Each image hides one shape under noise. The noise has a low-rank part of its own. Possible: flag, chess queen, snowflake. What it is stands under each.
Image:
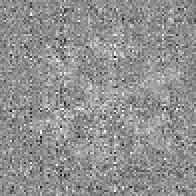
snowflake
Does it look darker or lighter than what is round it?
lighter
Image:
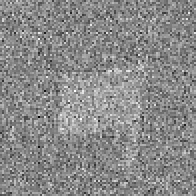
flag
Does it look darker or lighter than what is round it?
lighter
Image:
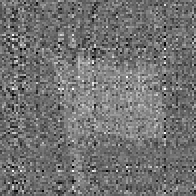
flag
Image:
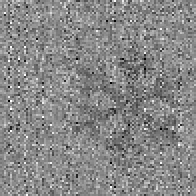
snowflake
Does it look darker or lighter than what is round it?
darker
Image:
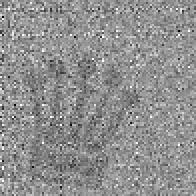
chess queen
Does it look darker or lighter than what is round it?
darker
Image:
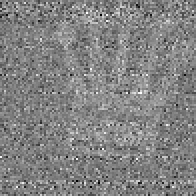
chess queen
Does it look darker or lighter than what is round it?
lighter
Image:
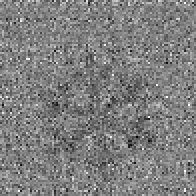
snowflake
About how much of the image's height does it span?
two thirds
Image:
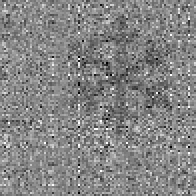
snowflake
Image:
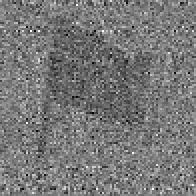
flag
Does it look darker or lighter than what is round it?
darker
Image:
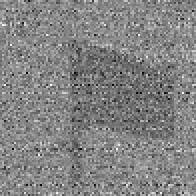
flag
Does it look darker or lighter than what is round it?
darker
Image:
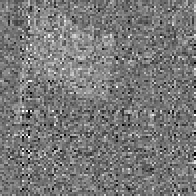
flag
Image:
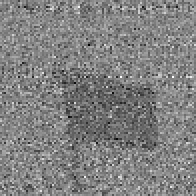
flag
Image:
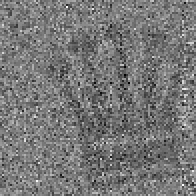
chess queen
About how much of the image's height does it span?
nearly all
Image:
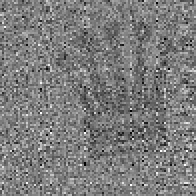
chess queen
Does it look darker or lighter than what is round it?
darker
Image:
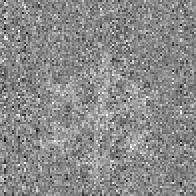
snowflake
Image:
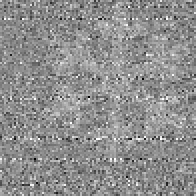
snowflake
